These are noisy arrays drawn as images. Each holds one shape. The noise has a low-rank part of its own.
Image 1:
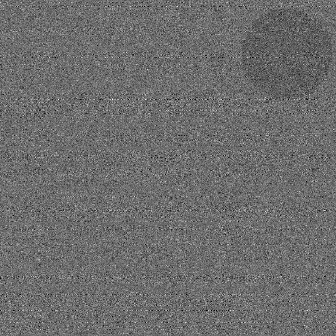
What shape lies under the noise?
disc
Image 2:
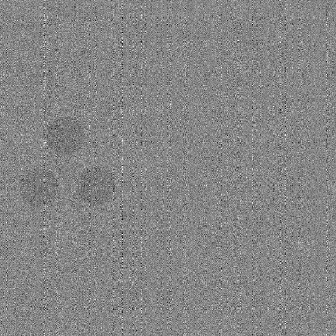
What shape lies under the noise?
three dots
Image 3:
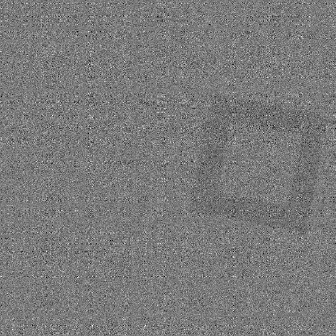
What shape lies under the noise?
square frame
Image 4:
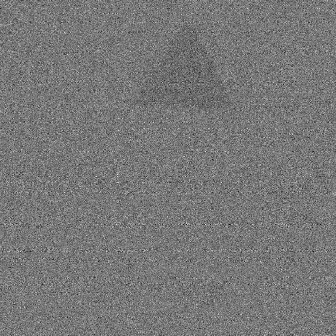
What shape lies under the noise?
triangle
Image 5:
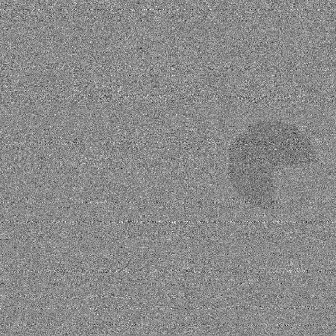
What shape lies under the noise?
disc with a wedge cut out
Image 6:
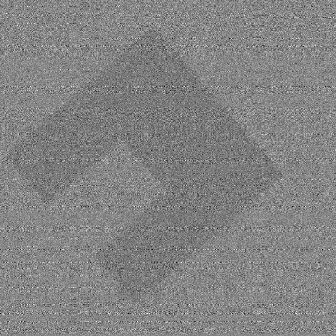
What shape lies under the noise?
square with a notch
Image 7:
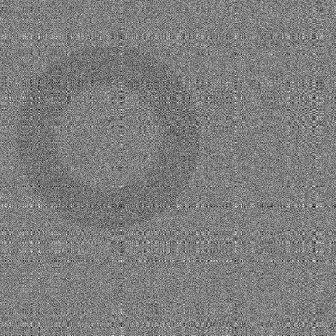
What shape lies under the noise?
ring
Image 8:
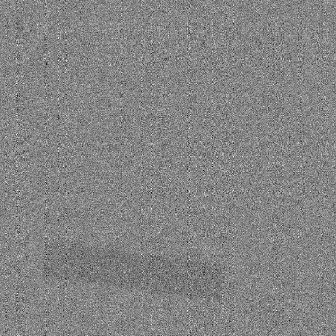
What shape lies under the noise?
bar
